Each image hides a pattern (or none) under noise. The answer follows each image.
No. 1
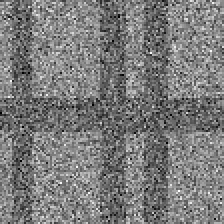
bands of rows crossing bands of columns
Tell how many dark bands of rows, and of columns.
1 and 3
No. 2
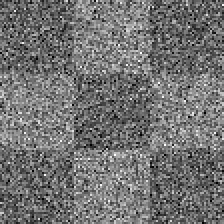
a checkerboard
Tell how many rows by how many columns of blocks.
3 by 3
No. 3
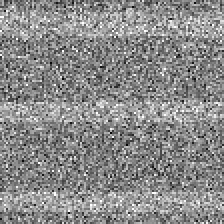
bands of rows
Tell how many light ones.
3
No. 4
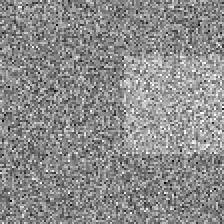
one block
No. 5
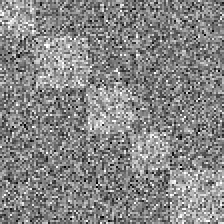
blocks along the diagonal
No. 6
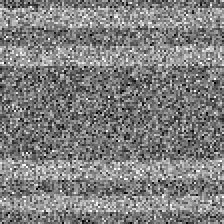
bands of rows
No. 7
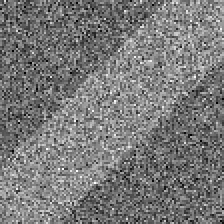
a diagonal band
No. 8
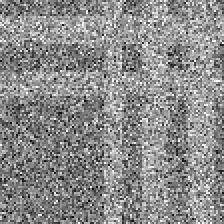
bands of rows crossing bands of columns
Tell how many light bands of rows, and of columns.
2 and 3
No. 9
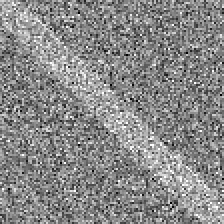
a diagonal band
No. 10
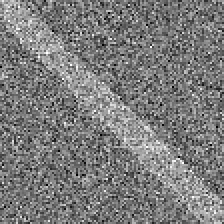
a diagonal band
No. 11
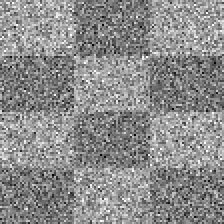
a checkerboard
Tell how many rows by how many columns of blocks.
4 by 3
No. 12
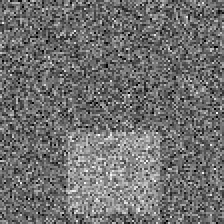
one block
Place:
bottom middle
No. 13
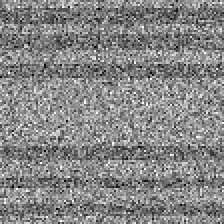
bands of rows
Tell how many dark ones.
6
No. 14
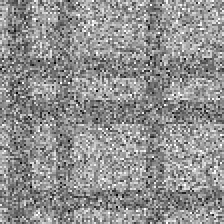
bands of rows crossing bands of columns
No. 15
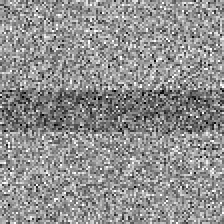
one band of rows
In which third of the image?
middle
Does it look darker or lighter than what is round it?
darker
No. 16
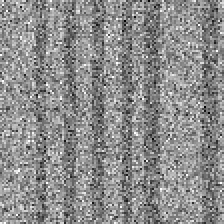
bands of columns
